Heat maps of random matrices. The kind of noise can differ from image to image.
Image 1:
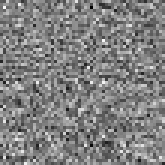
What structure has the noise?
low rank plus noise
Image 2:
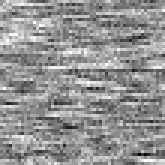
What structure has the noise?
streaked along the rows
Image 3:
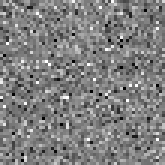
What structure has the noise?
heavy tails
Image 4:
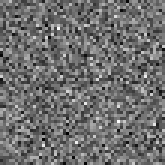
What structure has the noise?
independent entries
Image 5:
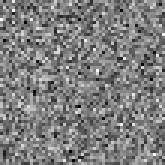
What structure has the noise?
independent entries
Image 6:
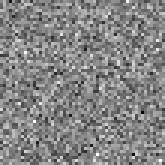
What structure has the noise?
independent entries
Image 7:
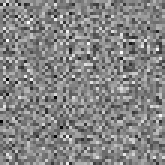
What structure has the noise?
low rank plus noise
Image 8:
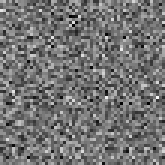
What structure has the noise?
low rank plus noise
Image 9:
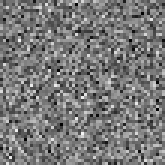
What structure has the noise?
independent entries
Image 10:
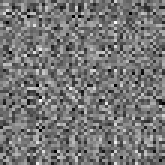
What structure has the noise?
low rank plus noise
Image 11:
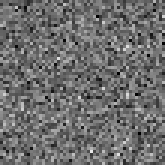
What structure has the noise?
independent entries
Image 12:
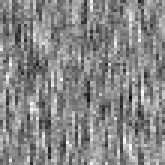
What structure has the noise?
streaked along the columns
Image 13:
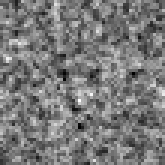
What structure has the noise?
blotchy
